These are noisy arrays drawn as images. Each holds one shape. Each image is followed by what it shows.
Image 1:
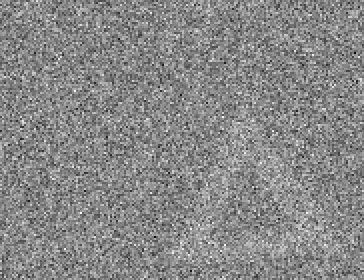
triangle frame
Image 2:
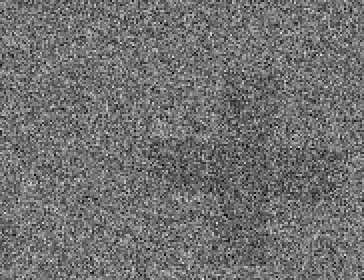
cross
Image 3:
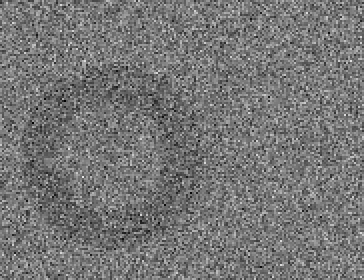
ring
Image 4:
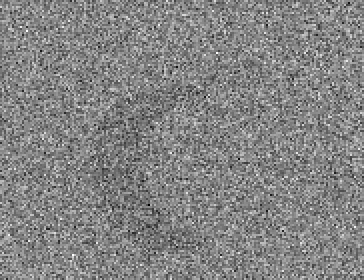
crescent
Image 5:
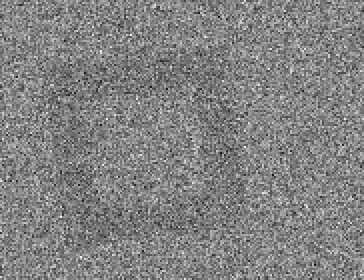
square frame
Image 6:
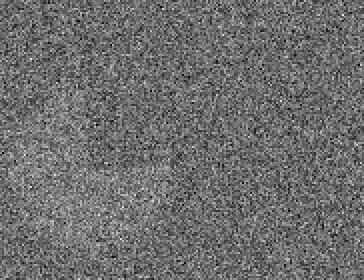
disc with a wedge cut out
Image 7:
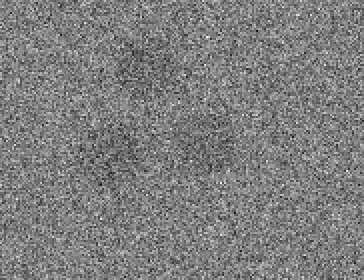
three dots
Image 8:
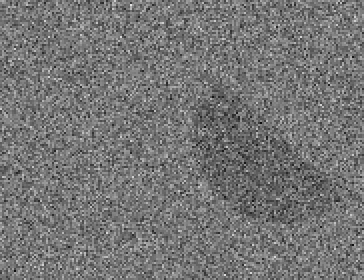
half disc
